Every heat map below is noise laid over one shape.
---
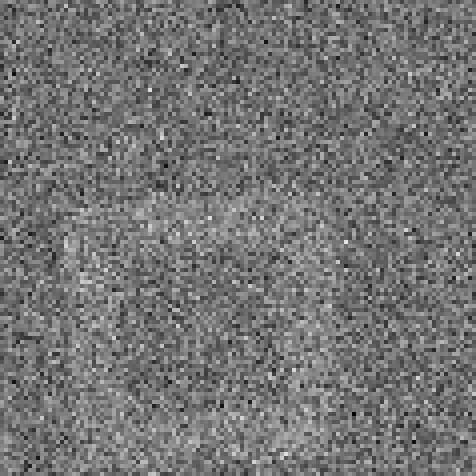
square frame
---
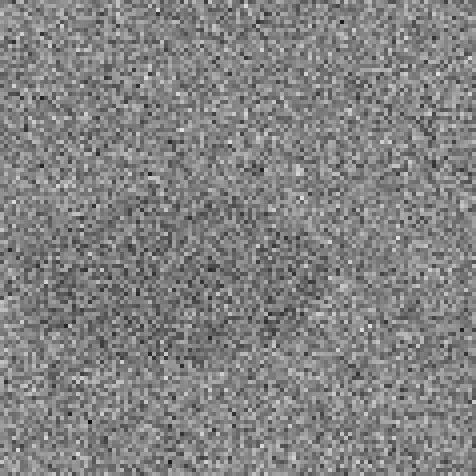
ellipse
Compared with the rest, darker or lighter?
darker
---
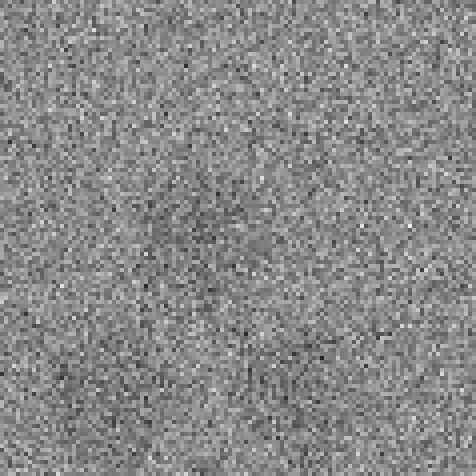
three dots
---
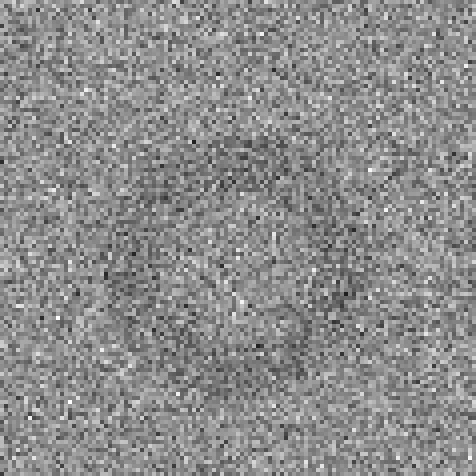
ring
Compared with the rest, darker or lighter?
darker
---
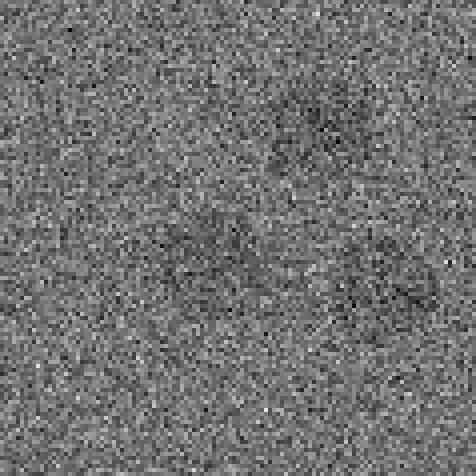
three dots
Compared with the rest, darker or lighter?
darker
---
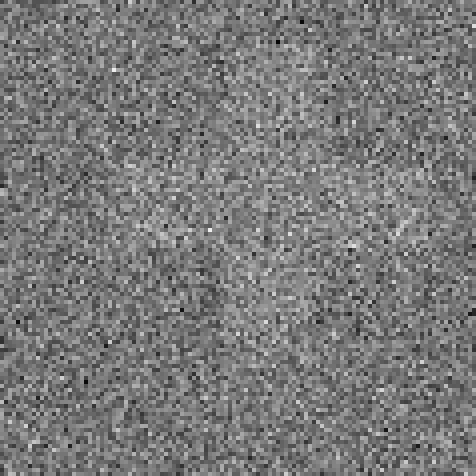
cross
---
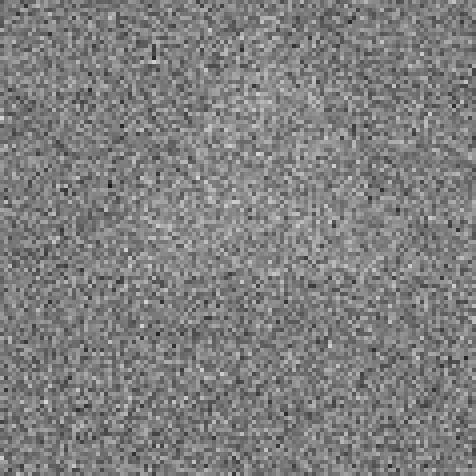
triangle
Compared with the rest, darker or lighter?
lighter
